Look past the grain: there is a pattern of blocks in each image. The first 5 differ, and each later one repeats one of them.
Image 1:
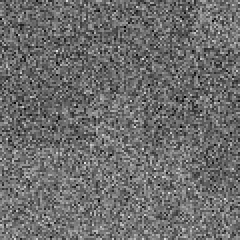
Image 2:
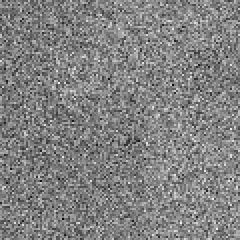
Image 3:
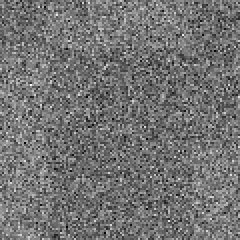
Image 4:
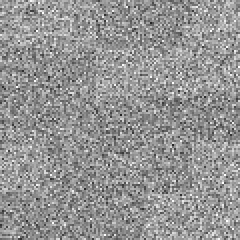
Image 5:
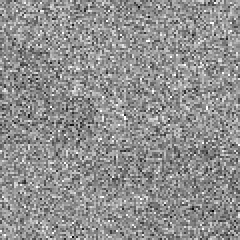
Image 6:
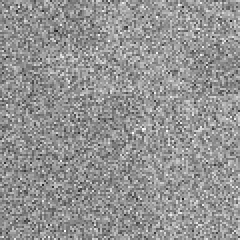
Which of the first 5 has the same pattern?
2
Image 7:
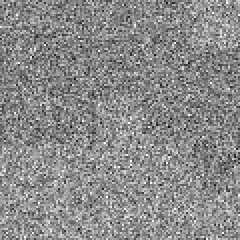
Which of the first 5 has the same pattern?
1
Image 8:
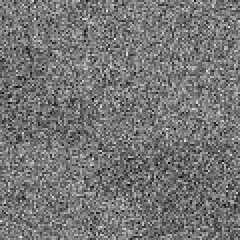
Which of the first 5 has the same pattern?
5
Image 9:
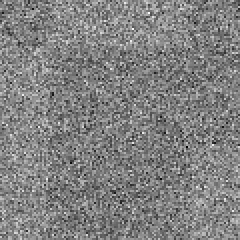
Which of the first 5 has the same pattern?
3
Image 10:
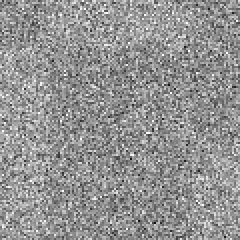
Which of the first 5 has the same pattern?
3
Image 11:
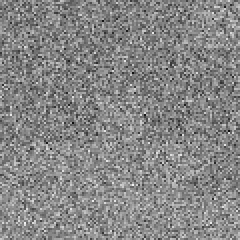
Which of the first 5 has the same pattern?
1
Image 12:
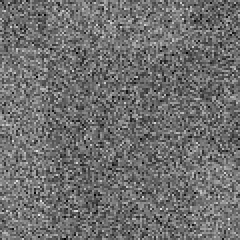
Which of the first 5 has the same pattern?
3
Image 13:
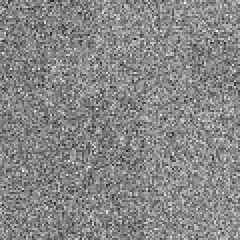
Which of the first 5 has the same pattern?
2
